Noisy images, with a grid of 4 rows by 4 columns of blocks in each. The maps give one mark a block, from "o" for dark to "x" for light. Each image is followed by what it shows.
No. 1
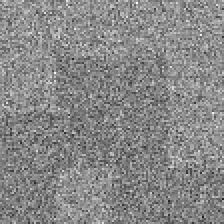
xxxx
xoox
ooox
oxoo
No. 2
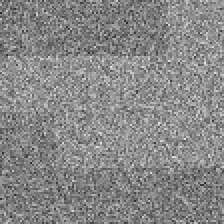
ooox
xxxx
oxxx
oooo
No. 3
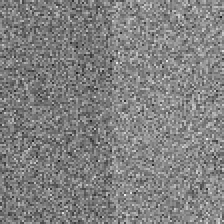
ooxx
ooxx
ooxx
ooxx
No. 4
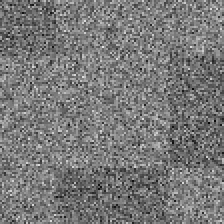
oxxx
xxxo
xxxo
xoox
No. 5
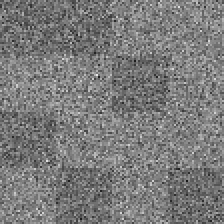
ooxx
xxox
oxxx
xoxo
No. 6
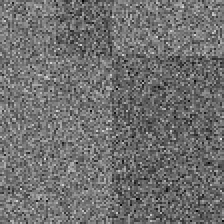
xoxx
xxoo
xxoo
xxoo
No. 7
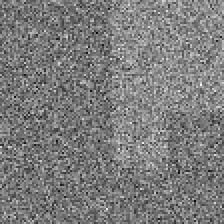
ooxx
ooxx
ooxo
oooo
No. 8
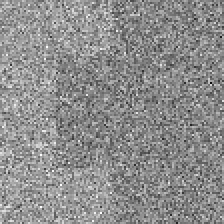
xxoo
xooo
xooo
xxoo
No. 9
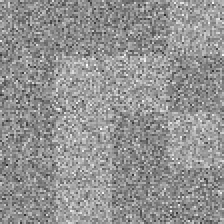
ooox
oxxo
oxox
oxoo
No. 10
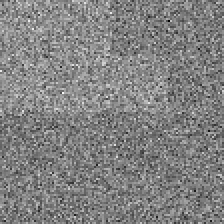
xxoo
xxxo
oooo
oooo
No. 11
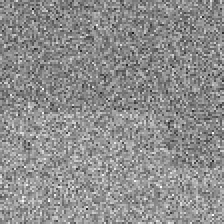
oooo
oooo
xxxo
xxxx
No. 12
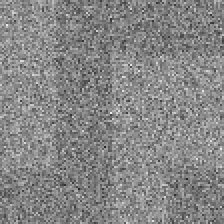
xooo
xoxx
xoxx
ooxo
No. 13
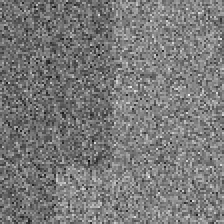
ooxx
ooxx
ooxx
oxxx
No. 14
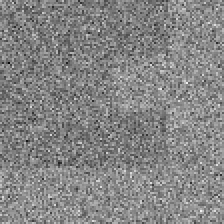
ooox
ooxx
ooox
xxxx
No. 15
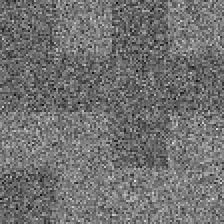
oxox
oooo
xxox
oxxx
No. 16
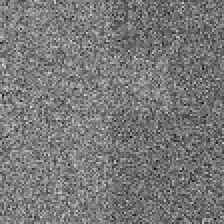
xxoo
xxxo
xxoo
xxoo
